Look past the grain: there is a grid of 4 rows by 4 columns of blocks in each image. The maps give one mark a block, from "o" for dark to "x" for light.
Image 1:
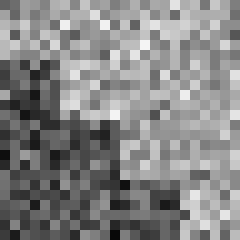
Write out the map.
x x x x
o x x x
o o x x
o o o x
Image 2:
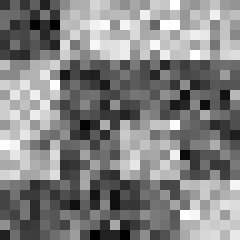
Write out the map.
o x x x
x o o o
x o x o
o o o x
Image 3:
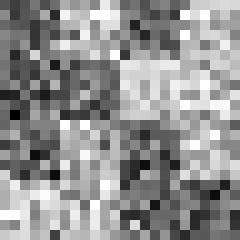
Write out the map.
o x o x
o o x x
o x o x
x x o o
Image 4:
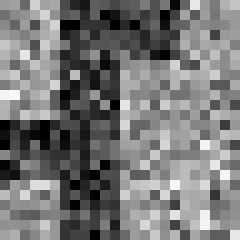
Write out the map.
x o o x
x o x x
o o x x
x o x x
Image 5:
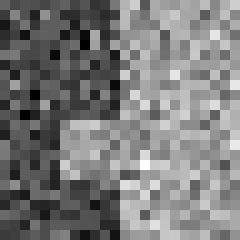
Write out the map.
o o x x
o o x x
o x x x
o o x x
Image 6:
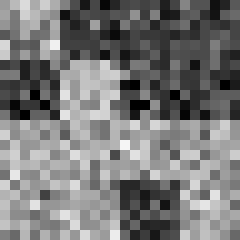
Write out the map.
x o o o
o x o o
x x x x
x x o x
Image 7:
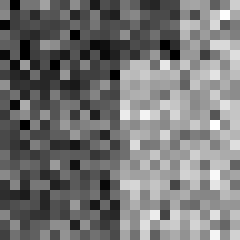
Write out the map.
o o o x
o o x x
o o x x
o o x x
